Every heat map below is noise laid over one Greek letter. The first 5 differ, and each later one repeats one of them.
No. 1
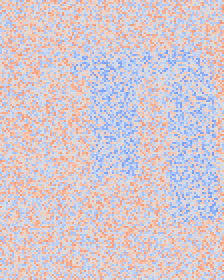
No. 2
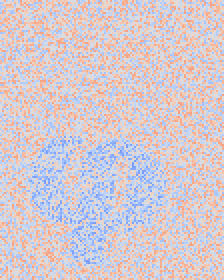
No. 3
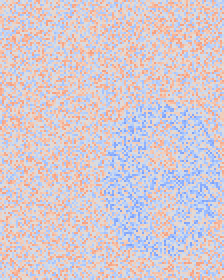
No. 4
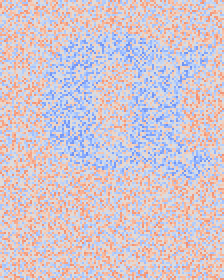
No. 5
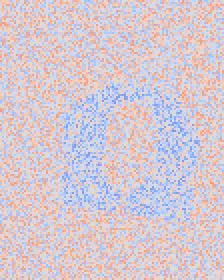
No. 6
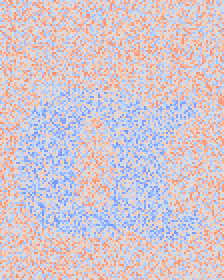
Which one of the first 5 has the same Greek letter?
4
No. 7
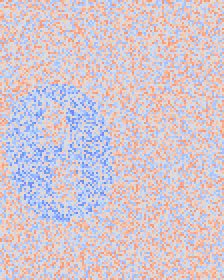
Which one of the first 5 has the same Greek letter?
3
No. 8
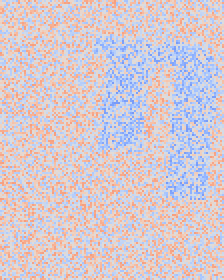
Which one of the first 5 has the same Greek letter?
1
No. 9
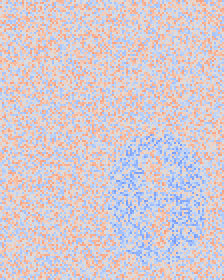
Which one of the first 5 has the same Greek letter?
3
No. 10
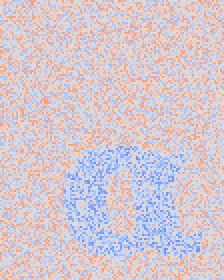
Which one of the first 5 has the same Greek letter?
4
